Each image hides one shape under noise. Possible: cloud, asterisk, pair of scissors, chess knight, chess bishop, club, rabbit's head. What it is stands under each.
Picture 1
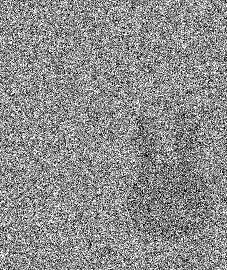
rabbit's head
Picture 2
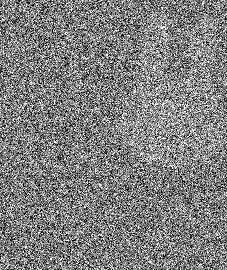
rabbit's head
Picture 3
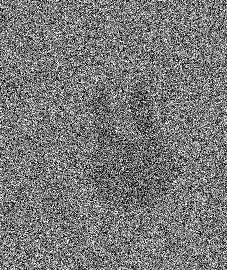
rabbit's head
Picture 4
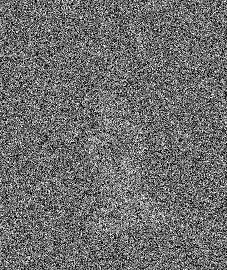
chess bishop
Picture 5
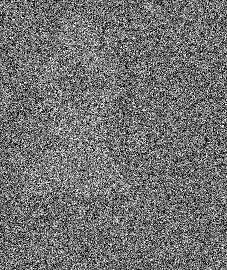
chess bishop
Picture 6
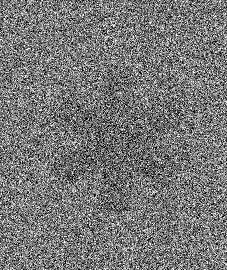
asterisk
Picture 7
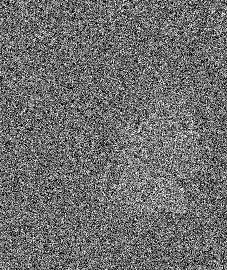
chess knight
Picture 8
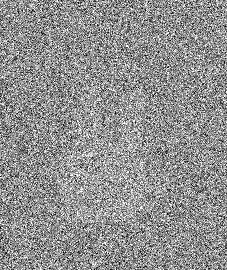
rabbit's head
